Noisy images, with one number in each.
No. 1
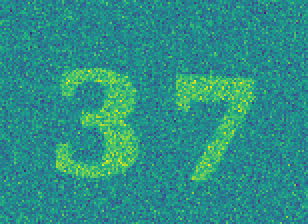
37
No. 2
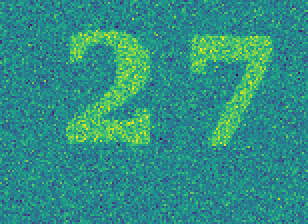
27
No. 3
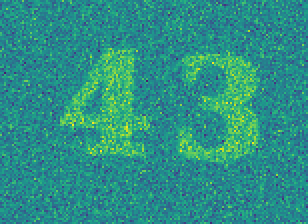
43
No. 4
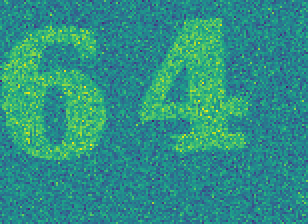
64
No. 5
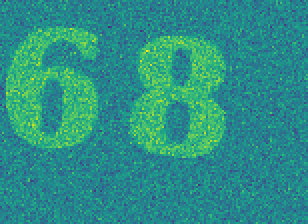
68
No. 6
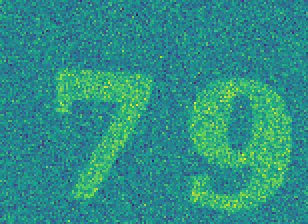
79
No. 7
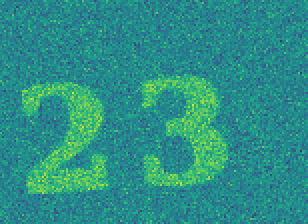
23
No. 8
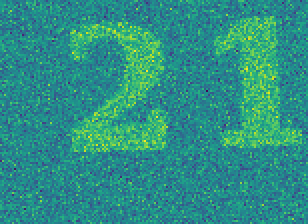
21
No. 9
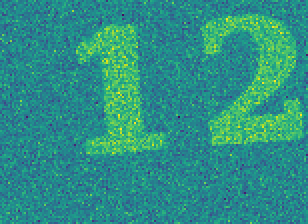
12
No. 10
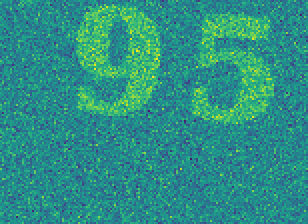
95
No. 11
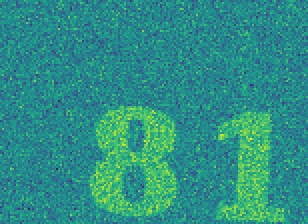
81
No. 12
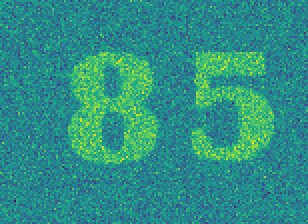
85
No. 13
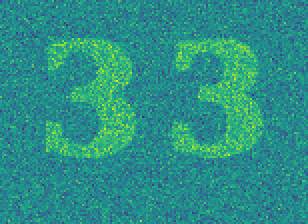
33
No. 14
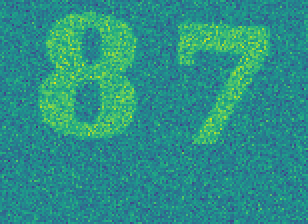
87
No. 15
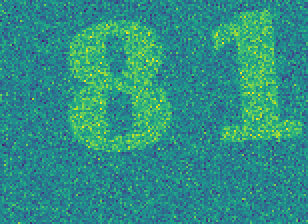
81
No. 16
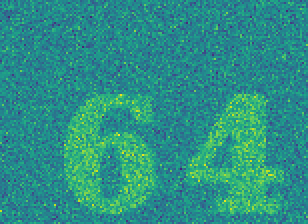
64
